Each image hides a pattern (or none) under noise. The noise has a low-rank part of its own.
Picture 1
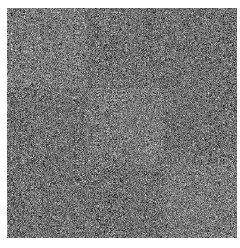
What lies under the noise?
blocks along the diagonal
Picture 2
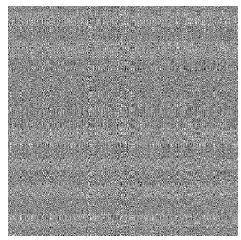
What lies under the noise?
bands of rows
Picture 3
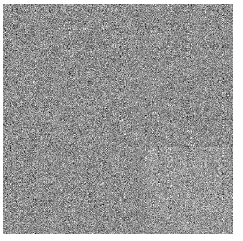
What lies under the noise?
one block
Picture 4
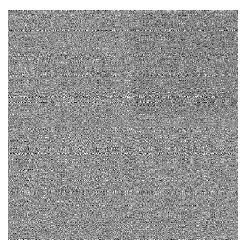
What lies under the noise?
one block
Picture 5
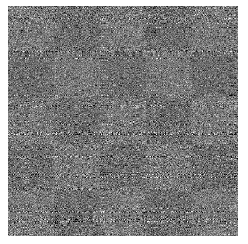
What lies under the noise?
a checkerboard
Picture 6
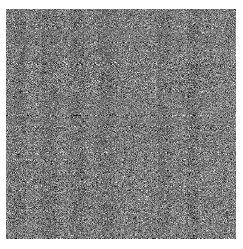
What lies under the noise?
bands of columns
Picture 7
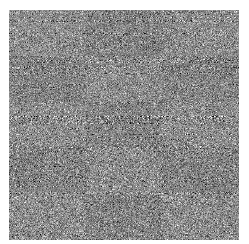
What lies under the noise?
a checkerboard
